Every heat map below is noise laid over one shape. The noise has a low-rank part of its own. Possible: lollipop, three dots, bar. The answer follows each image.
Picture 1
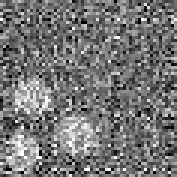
three dots
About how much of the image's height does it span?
half
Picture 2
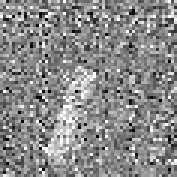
bar
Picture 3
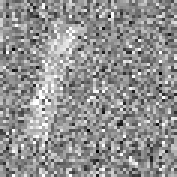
bar
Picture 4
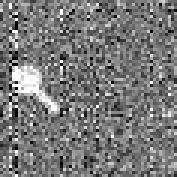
lollipop
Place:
middle left
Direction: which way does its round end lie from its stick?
up and left
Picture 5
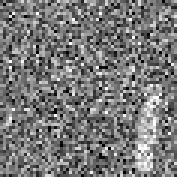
bar
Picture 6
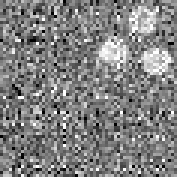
three dots
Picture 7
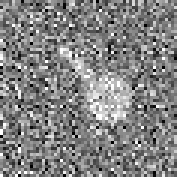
lollipop
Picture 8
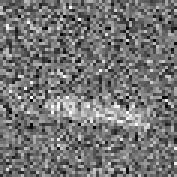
bar
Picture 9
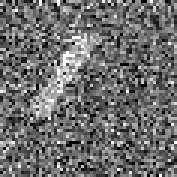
bar
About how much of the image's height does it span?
half
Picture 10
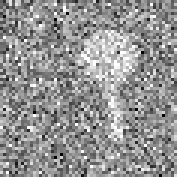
lollipop
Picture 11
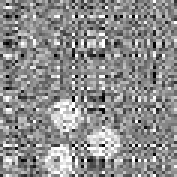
three dots
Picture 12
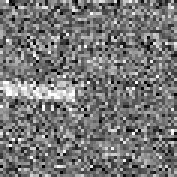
bar
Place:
middle left
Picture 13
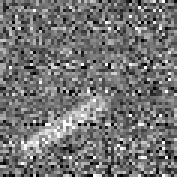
bar
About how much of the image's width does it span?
half
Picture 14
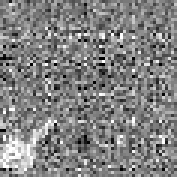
lollipop
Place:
bottom left
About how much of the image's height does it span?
a third
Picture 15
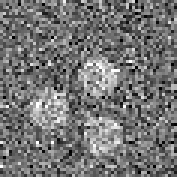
three dots
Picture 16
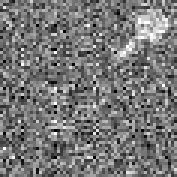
lollipop
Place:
top right
